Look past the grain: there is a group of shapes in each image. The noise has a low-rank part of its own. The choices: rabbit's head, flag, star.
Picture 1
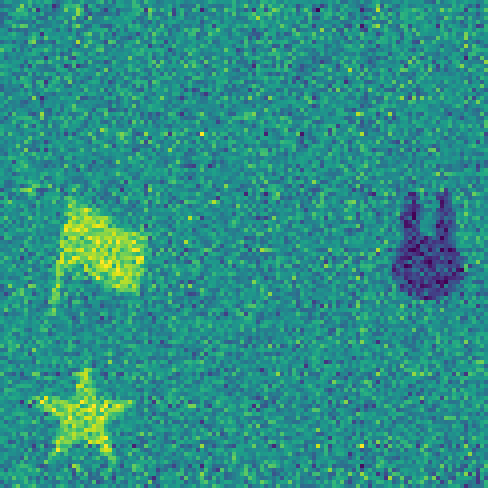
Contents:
middle left: light flag; middle right: dark rabbit's head; bottom left: light star
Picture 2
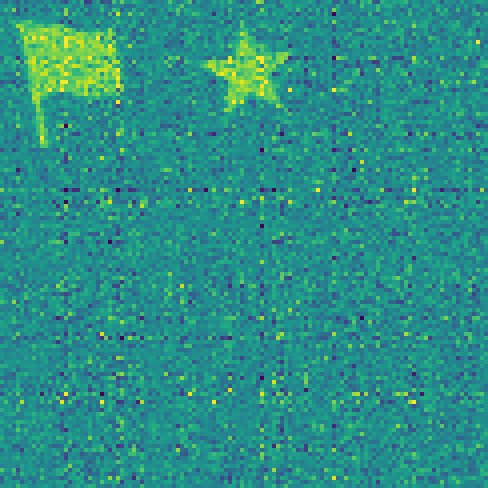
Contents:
top left: light flag; top middle: light star
